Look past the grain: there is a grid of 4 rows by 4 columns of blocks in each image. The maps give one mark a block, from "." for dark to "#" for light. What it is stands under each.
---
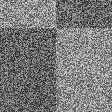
##..
..##
..##
..##
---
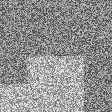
....
....
.##.
###.
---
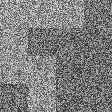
###.
#...
##..
.#..
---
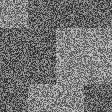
#...
..##
..##
.##.
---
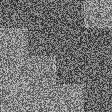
...#
#...
##..
###.
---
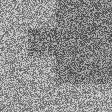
##..
#...
##..
####
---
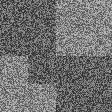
..##
..##
#...
##..
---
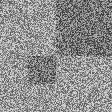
##..
##..
#.##
####
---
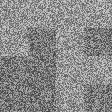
####
#.#.
..##
..#.
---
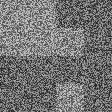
##..
###.
....
..#.
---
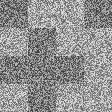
.##.
#.##
...#
#.##
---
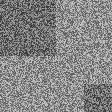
..##
..##
####
###.
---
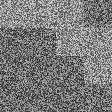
###.
..##
...#
....
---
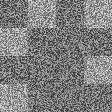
.#.#
#...
...#
#...
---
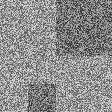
##..
##..
####
#.##
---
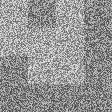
#.#.
###.
.##.
....
